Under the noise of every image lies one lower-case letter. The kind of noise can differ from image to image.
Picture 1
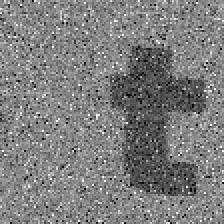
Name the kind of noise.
heavy tails
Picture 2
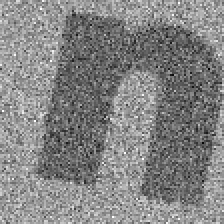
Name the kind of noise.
independent entries
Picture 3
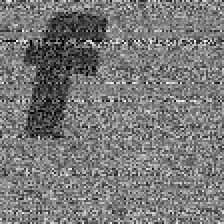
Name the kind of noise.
rows of uneven size
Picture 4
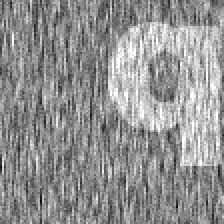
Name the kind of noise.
streaked along the columns
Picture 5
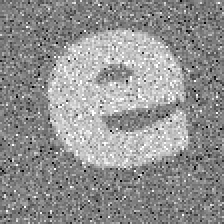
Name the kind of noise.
heavy tails
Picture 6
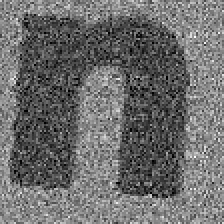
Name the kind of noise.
low rank plus noise
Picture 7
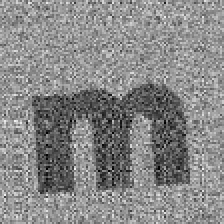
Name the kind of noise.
low rank plus noise
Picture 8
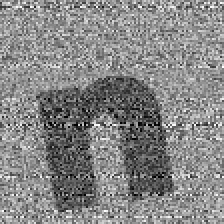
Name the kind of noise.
rows of uneven size
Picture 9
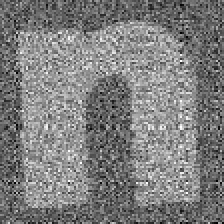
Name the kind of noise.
low rank plus noise
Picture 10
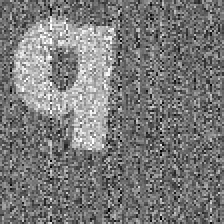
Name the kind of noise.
columns of uneven size
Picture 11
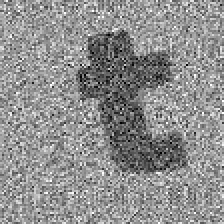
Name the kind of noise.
low rank plus noise
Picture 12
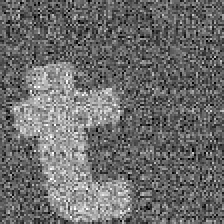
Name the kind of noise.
low rank plus noise
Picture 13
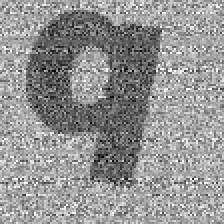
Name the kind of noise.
rows of uneven size
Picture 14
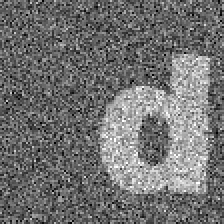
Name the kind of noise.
independent entries
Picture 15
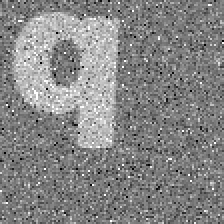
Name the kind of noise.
heavy tails
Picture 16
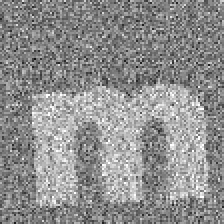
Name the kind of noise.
low rank plus noise
